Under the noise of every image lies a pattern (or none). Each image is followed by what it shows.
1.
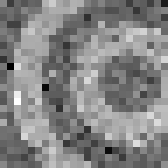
rings round one point
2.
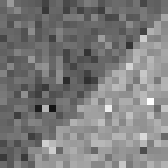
a sharp edge
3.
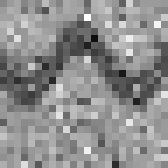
a wavy band
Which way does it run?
left to right
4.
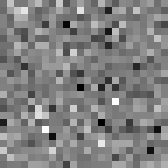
only noise
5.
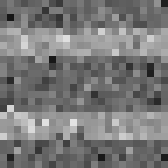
horizontal stripes
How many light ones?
2
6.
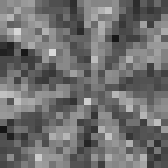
spokes from one point
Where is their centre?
centre
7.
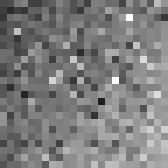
a smooth slope
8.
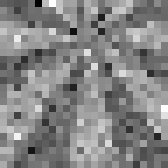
spokes from one point
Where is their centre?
top middle
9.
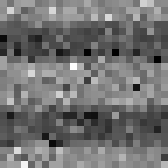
horizontal stripes
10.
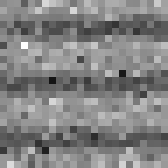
horizontal stripes
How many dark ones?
3
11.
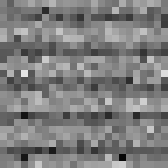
horizontal stripes
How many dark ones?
5
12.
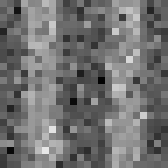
vertical stripes
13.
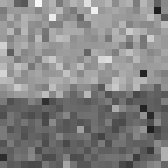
a sharp edge
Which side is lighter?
top
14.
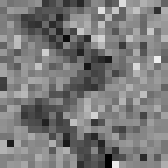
a wavy band
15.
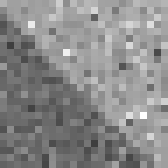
a sharp edge
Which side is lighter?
top right
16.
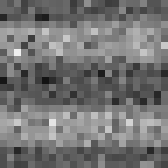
horizontal stripes
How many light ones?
2
